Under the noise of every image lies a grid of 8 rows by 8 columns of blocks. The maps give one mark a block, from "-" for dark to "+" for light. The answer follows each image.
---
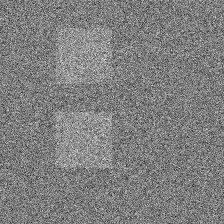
- - - - - - - -
- - + + - - - -
- - + + - - - -
- - - - - - - -
- - + + - - - -
- - + + - - - -
- - - - - - - -
- - - - - - - -
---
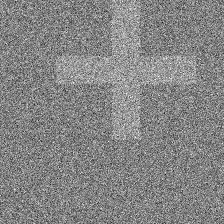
- - - - + - - -
- - - - + - - -
- - + + + + + -
- - - - + - - -
- - - - + - - -
- - - - - - - -
- - - - - - - -
- - - - - - - -
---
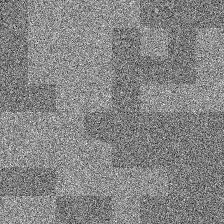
- + + + + - - -
- + + + - + - +
- + + + - - - +
- - + + - + + +
+ + + - - - - -
+ + + + - - - -
- - + + + + - -
+ + - - + - - -
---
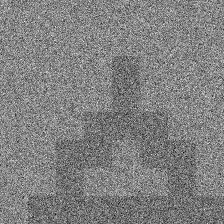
+ + + + + + + +
+ + + + + + + +
+ + + + - + + +
+ + + + - + + +
+ + + - - - + +
+ + - - + - - +
+ + - + + + - +
+ - - - - - - -
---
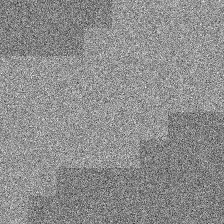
- - - - + + + +
- - - + + + + +
+ + + + + + + +
+ + + + + + + +
+ + + + + + - -
+ + + + + - - -
+ + - - - - - -
+ - - - - - - -
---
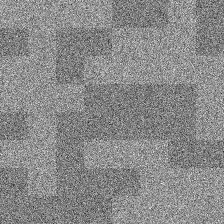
+ + + + - - + -
- + - - + + + -
+ + - + + + + +
+ + + - - - - +
- + - - - - - +
+ + - + + + - -
- + - - - + + +
- - - - + + + +
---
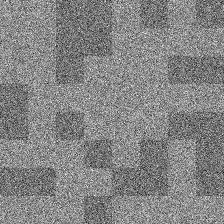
+ + - - + - + -
+ + - - + + + +
+ + - + + + - -
- + + + + + + +
- + - + + + - -
+ + + - + - + -
- - + + - - + -
+ + + - + + + +
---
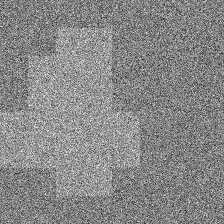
- - - - - - - -
- - + + - - - -
- + + + - - - -
- + + + - - - -
+ + + + + - - -
+ + + + + - - -
- - + + - - - -
- - - - - - - -
